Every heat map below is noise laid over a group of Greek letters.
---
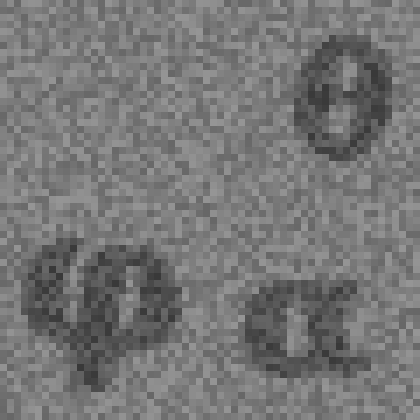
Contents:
top right: dark theta; bottom left: dark phi; bottom right: dark alpha
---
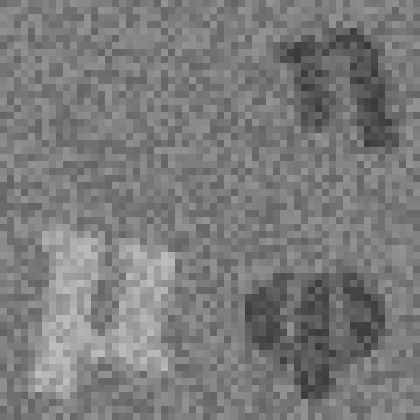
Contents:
top right: dark eta; bottom left: light mu; bottom right: dark phi
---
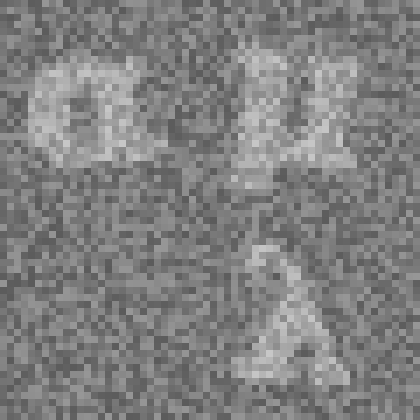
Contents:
top left: light alpha; top right: light mu; bottom right: light lambda
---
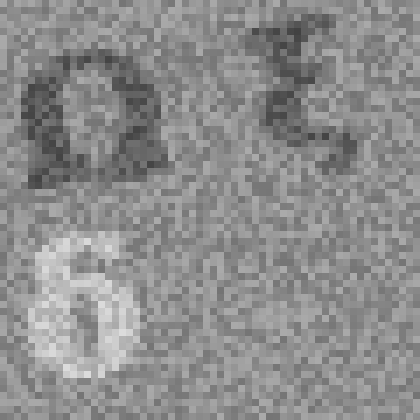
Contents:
top left: dark omega; top right: dark xi; bottom left: light delta
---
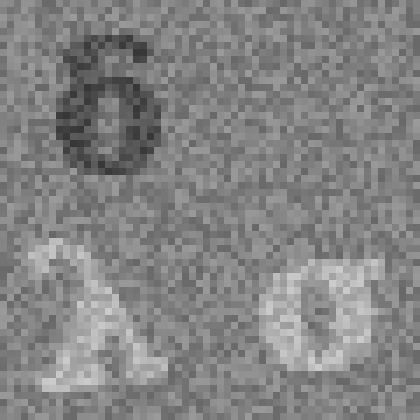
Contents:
top left: dark delta; bottom left: light lambda; bottom right: light sigma
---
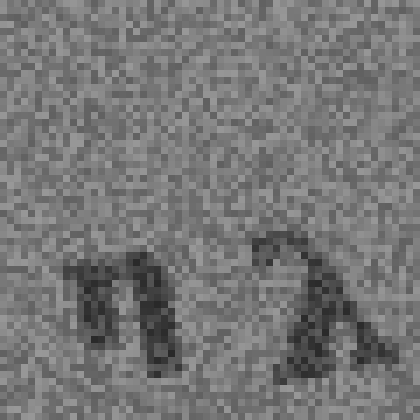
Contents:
bottom left: dark eta; bottom right: dark lambda
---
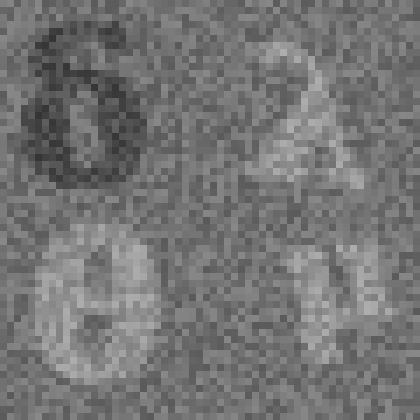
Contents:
top left: dark delta; top right: light lambda; bottom left: light theta; bottom right: light mu
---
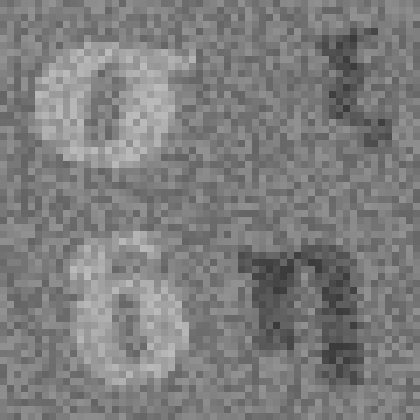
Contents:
top left: light sigma; top right: dark xi; bottom left: light delta; bottom right: dark eta
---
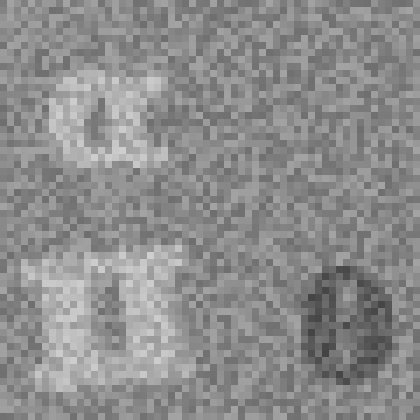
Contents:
top left: light alpha; bottom left: light pi; bottom right: dark theta
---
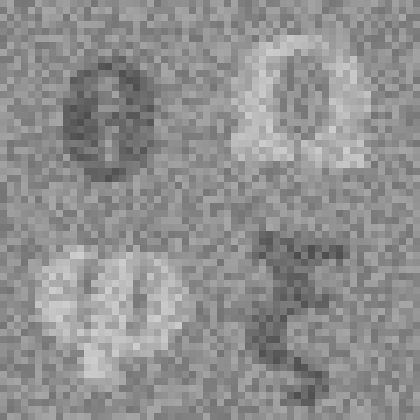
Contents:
top left: dark theta; top right: light omega; bottom left: light phi; bottom right: dark xi
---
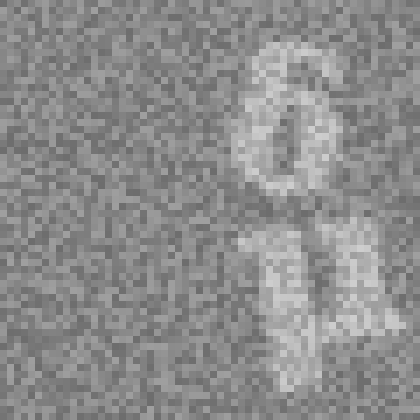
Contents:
top right: light delta; bottom right: light mu
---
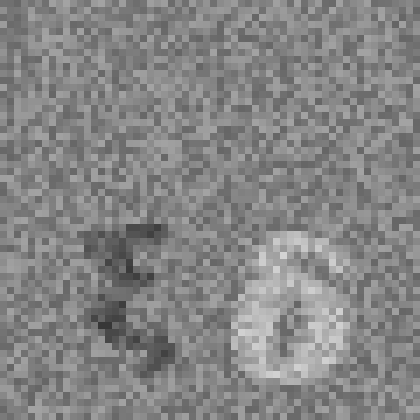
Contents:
bottom left: dark xi; bottom right: light delta
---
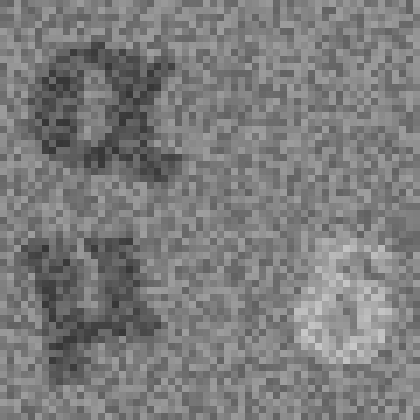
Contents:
top left: dark alpha; bottom left: dark mu; bottom right: light delta
